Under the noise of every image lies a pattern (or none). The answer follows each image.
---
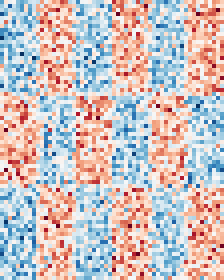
a checkerboard
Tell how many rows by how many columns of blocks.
3 by 6
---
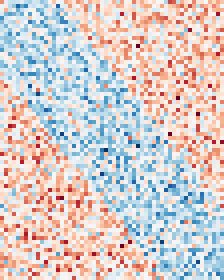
a diagonal band
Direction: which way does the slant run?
top left to bottom right
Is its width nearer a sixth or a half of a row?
a half
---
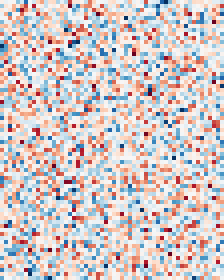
only noise
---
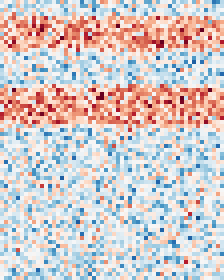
bands of rows
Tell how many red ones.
2
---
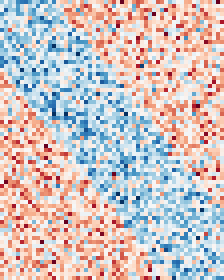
a diagonal band
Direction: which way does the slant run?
top left to bottom right
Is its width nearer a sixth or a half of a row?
a half
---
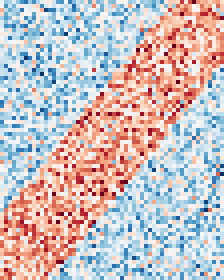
a diagonal band
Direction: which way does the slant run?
bottom left to top right
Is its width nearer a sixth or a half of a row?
a half
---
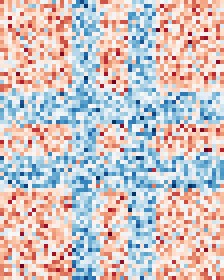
bands of rows crossing bands of columns
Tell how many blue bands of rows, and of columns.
2 and 2
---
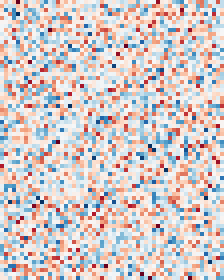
only noise
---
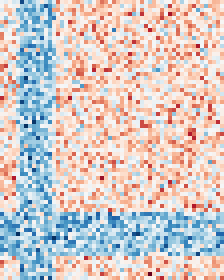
bands of rows crossing bands of columns
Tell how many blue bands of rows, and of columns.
1 and 1
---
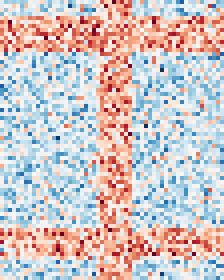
bands of rows crossing bands of columns
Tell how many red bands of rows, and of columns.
2 and 1
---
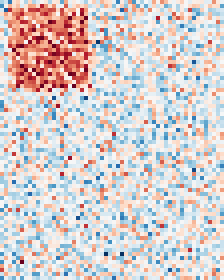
one block
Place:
top left
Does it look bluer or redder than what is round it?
redder
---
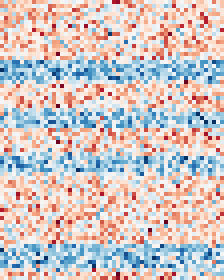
bands of rows
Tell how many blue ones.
4
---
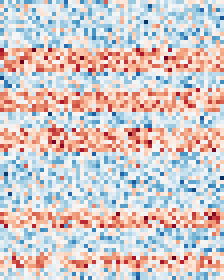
bands of rows
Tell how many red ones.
5
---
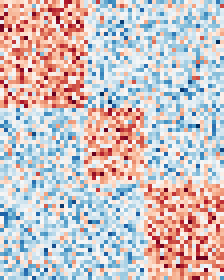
blocks along the diagonal
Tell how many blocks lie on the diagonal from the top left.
3
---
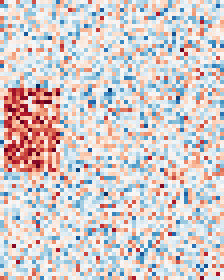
one block
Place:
middle left
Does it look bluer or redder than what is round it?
redder
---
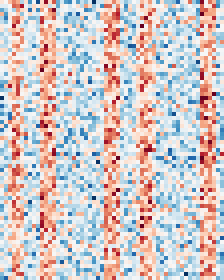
bands of columns
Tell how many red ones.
5
